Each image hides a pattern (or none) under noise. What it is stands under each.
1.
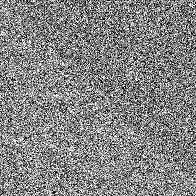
a sharp edge
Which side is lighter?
bottom left
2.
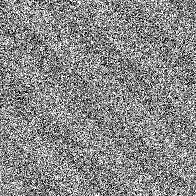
diagonal stripes
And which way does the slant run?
top left to bottom right
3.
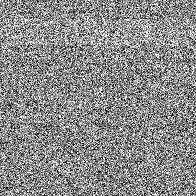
one horizontal stripe
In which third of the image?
top
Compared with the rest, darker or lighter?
lighter
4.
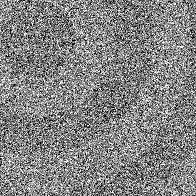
rings round one point
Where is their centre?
top left
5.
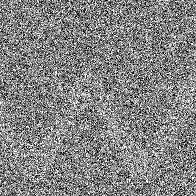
a wavy band
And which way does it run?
left to right
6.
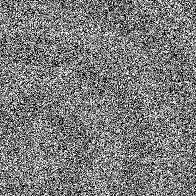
rings round one point
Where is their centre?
bottom left
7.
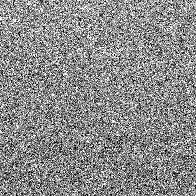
a smooth slope
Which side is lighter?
top
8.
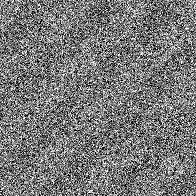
diagonal stripes
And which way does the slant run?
bottom left to top right
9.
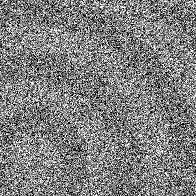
rings round one point
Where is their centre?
bottom left
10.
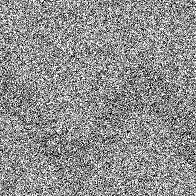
a wavy band
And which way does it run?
left to right
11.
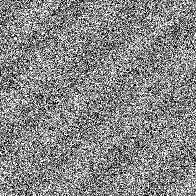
diagonal stripes
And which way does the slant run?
bottom left to top right
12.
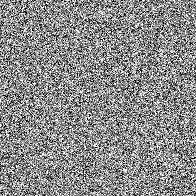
only noise
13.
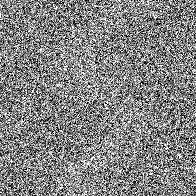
a wavy band
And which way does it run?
top to bottom
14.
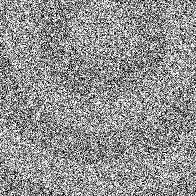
rings round one point
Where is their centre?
top middle
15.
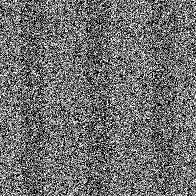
vertical stripes
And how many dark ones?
3
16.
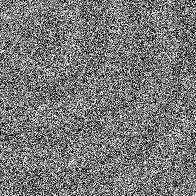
rings round one point
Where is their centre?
top left
